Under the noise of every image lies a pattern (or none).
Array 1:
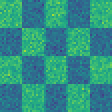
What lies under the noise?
a checkerboard
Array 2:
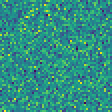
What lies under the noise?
only noise
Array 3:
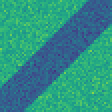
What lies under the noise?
a diagonal band
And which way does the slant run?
bottom left to top right
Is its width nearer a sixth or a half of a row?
a half
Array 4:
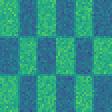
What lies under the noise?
a checkerboard
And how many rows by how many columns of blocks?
3 by 6
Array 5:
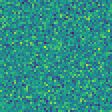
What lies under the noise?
only noise
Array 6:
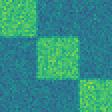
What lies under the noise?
blocks along the diagonal
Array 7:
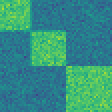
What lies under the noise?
blocks along the diagonal
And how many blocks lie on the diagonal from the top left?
3
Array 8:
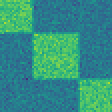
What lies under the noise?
blocks along the diagonal
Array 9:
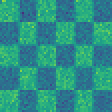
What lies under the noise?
a checkerboard
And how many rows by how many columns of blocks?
5 by 6
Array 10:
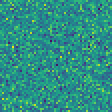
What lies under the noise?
only noise
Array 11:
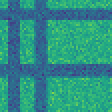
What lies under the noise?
bands of rows crossing bands of columns
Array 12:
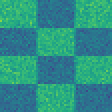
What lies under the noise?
a checkerboard
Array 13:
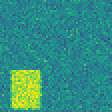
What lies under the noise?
one block
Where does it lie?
bottom left
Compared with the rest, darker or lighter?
lighter
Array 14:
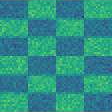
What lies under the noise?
a checkerboard
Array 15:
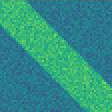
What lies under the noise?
a diagonal band
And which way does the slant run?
top left to bottom right
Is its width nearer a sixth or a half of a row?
a half
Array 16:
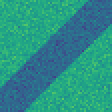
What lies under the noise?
a diagonal band
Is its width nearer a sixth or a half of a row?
a half
